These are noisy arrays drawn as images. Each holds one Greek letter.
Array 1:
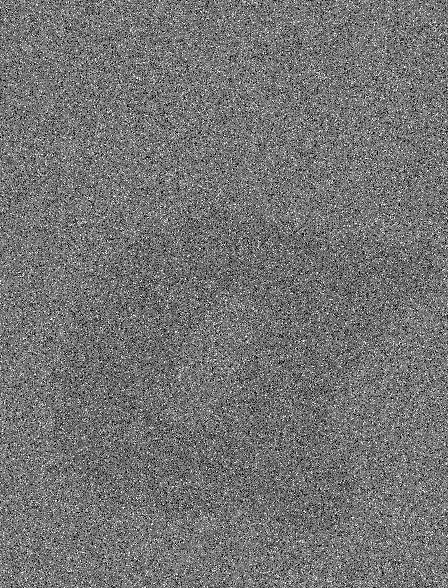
alpha
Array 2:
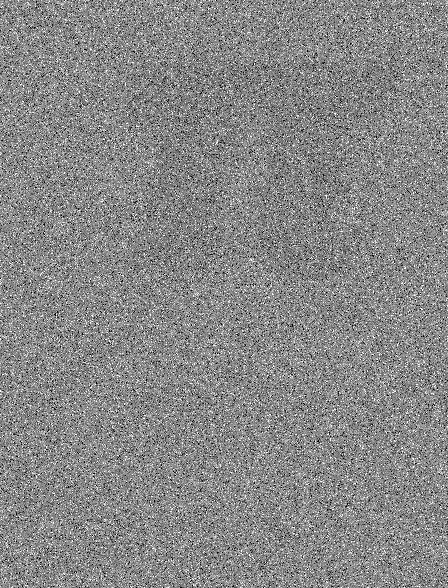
pi
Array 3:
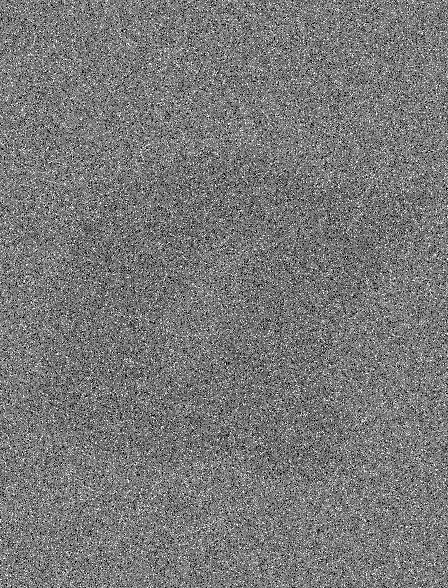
alpha
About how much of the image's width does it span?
nearly all
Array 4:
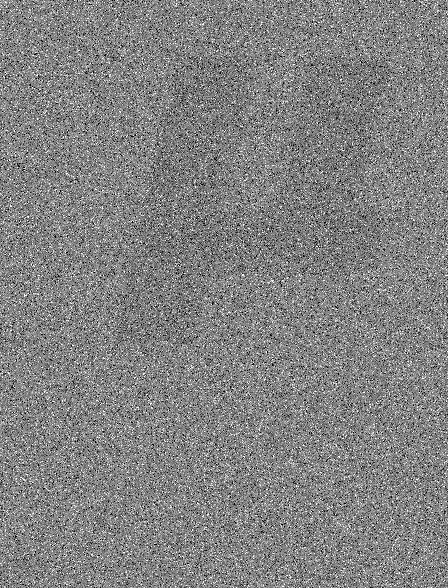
mu
